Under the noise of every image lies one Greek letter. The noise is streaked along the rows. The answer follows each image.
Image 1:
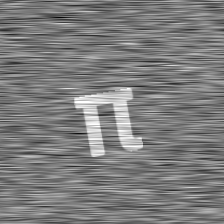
pi
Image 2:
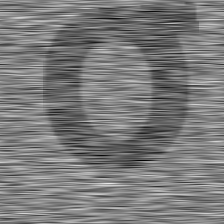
sigma
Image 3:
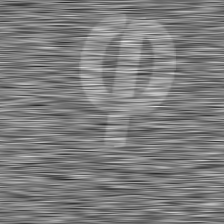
phi
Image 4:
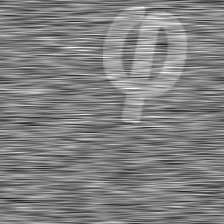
phi
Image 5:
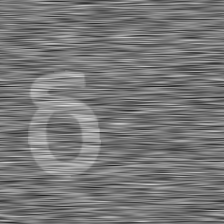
delta
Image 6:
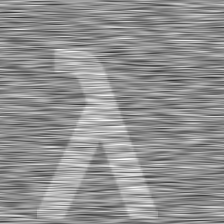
lambda
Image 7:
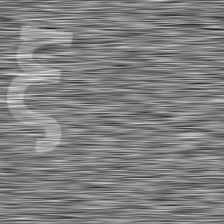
xi
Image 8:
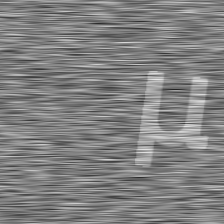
mu
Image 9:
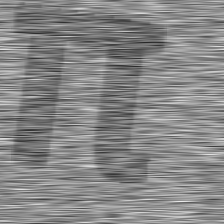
pi
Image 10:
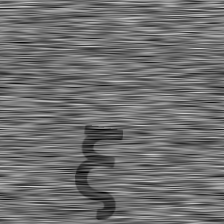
xi
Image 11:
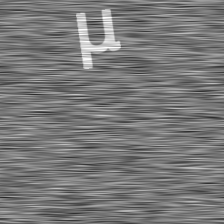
mu
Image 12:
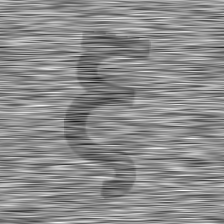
xi
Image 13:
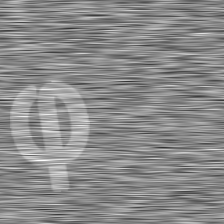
phi
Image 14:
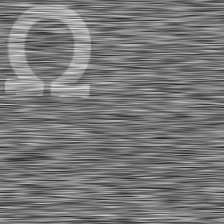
omega
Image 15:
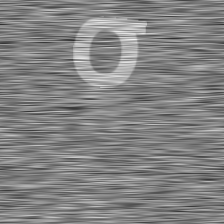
sigma
